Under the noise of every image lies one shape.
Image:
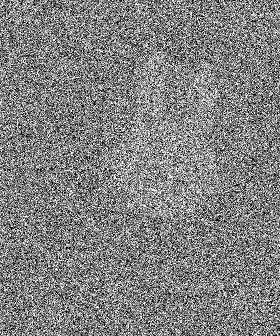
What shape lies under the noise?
rabbit's head
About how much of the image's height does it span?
half
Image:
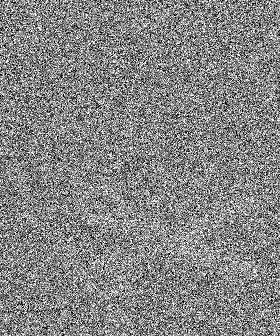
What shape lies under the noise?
pair of scissors
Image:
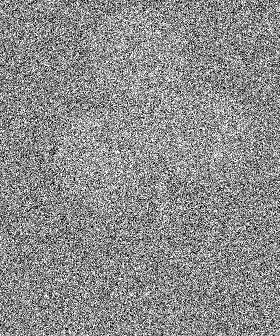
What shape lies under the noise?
club
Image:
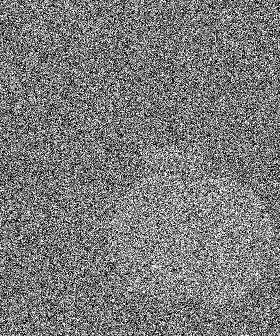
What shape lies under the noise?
apple
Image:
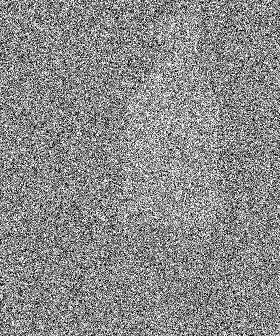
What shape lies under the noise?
bottle
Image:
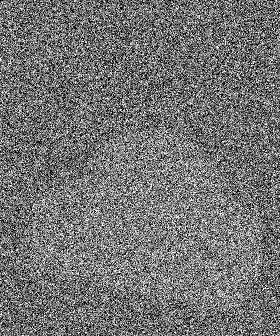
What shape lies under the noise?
cloud
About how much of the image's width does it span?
nearly all
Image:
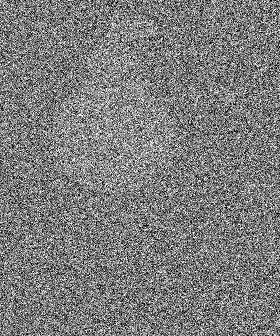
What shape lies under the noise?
pear
